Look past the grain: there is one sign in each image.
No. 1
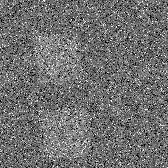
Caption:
light colon
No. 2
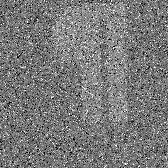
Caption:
light pilcrow
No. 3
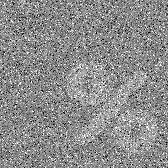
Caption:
light percent sign
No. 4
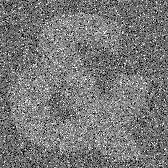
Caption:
light ampersand
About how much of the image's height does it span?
nearly all
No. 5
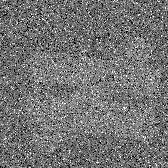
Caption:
light not-equal sign
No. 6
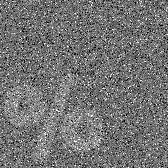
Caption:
light percent sign
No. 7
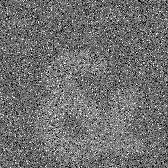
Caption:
light ampersand
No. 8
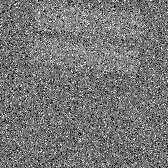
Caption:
light equals sign
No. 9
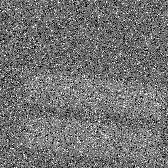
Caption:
light equals sign
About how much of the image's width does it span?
nearly all
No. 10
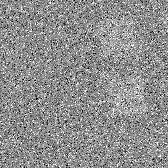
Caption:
light colon
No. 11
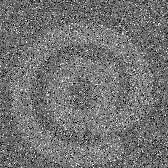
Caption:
light at sign
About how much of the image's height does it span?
nearly all
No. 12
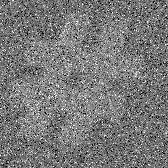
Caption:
light hash sign
